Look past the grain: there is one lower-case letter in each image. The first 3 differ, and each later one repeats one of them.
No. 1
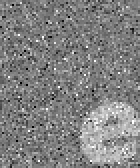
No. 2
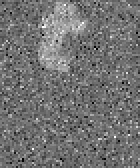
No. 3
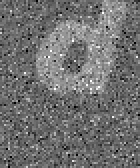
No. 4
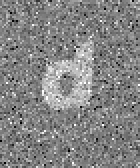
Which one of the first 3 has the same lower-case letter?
3
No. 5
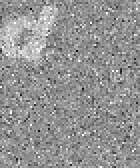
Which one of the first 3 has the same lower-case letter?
3
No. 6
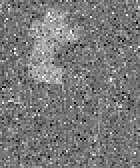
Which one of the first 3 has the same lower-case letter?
2
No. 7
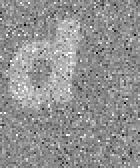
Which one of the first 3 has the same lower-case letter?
3
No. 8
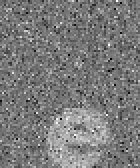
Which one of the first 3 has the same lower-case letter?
1
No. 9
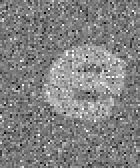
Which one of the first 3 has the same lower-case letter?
1
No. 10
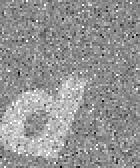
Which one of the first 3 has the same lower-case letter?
3
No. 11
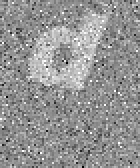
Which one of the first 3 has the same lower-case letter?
3
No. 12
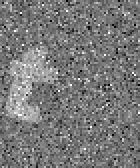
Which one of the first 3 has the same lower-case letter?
2
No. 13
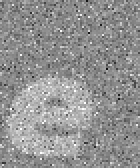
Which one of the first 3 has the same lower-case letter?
1
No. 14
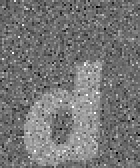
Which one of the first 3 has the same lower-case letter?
3
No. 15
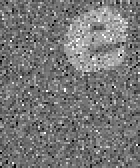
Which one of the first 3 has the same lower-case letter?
1
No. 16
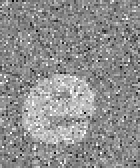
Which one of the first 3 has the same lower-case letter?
1
